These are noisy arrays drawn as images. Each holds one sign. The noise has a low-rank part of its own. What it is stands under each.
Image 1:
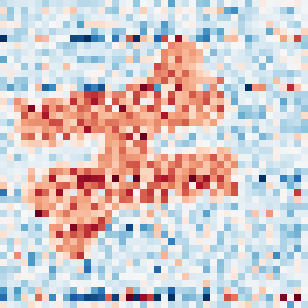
red not-equal sign
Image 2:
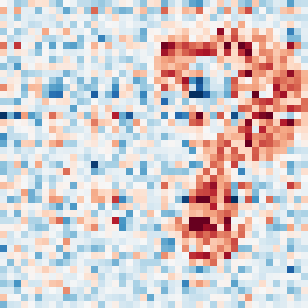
red question mark
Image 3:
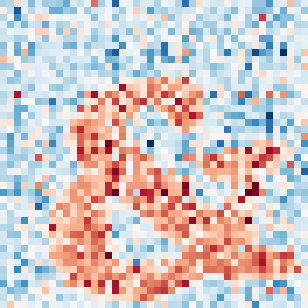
red ampersand
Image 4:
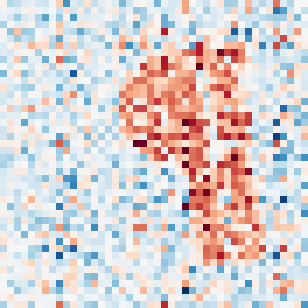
red pilcrow
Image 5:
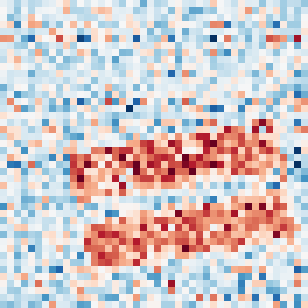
red equals sign
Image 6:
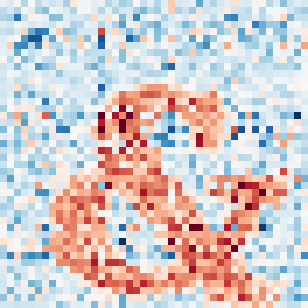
red ampersand
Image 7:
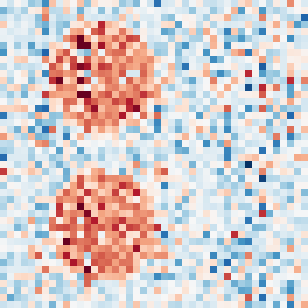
red colon
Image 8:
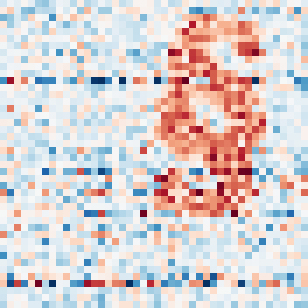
red section sign
